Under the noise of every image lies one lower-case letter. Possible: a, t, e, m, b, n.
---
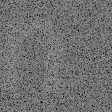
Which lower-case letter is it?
n
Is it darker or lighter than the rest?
lighter
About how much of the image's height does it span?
two thirds
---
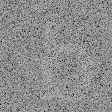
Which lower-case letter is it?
b
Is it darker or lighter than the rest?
lighter
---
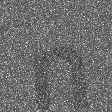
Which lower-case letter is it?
n
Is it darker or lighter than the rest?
darker
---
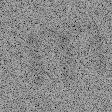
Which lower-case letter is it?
m
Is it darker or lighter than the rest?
darker
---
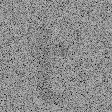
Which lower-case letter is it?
t
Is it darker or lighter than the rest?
darker
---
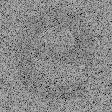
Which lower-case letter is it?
e
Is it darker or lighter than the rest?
darker
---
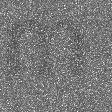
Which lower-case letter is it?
m
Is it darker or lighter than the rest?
darker
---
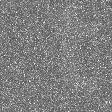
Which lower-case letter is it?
t
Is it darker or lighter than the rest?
lighter
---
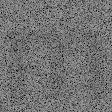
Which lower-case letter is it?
m
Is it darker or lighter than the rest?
darker
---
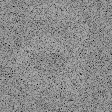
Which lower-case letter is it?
a
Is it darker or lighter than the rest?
lighter
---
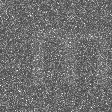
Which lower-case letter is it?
m
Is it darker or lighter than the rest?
lighter
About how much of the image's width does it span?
two thirds
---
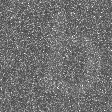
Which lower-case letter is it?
b
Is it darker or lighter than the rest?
lighter
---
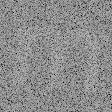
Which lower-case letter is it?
m
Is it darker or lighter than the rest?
lighter
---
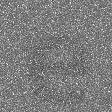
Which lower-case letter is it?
e
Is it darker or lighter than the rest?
darker
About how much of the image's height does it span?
two thirds
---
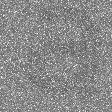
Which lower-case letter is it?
a
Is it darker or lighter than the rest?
darker
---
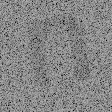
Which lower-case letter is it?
n
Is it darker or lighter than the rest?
darker
